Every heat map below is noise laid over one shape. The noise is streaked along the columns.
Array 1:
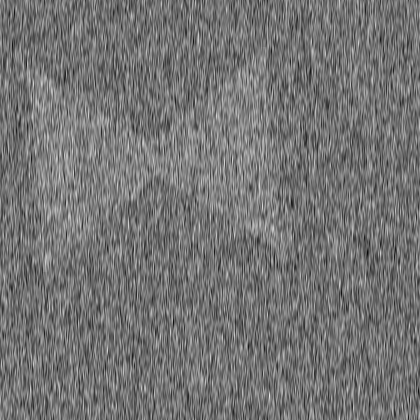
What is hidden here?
light bow tie
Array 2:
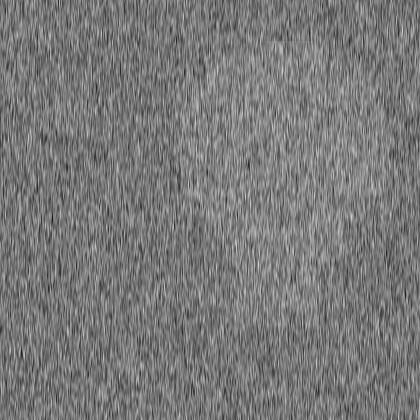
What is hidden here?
light light bulb
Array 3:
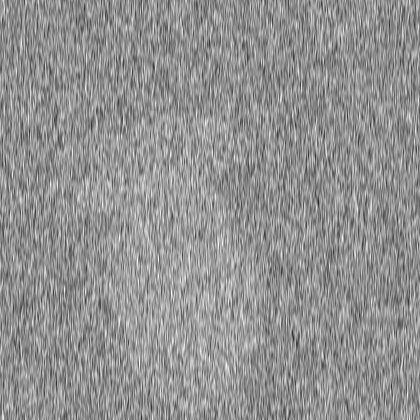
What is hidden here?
light footprint
